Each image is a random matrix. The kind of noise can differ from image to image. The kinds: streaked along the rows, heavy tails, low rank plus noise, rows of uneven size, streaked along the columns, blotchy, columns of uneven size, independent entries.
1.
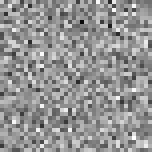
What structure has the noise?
low rank plus noise
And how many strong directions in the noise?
five to eight
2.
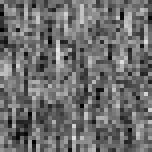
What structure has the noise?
streaked along the columns
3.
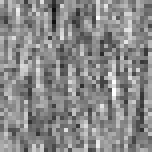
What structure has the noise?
streaked along the columns
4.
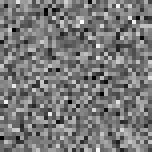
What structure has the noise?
independent entries
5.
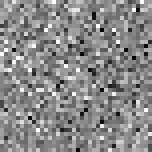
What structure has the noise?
heavy tails
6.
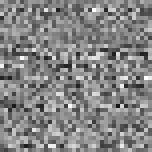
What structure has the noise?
rows of uneven size
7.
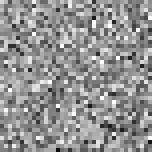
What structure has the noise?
independent entries
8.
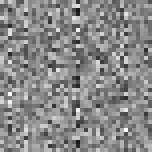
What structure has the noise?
columns of uneven size
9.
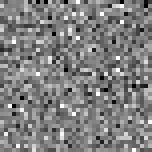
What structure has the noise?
heavy tails
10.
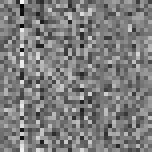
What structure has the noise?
columns of uneven size
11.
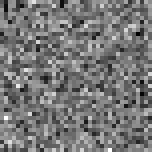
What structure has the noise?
independent entries
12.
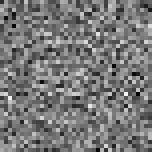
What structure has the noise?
low rank plus noise
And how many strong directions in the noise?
five to eight
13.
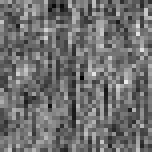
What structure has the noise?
streaked along the columns
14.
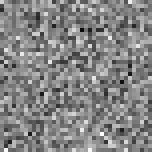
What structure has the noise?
independent entries
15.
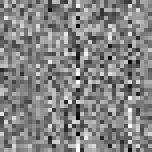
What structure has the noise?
columns of uneven size
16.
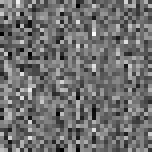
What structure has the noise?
columns of uneven size
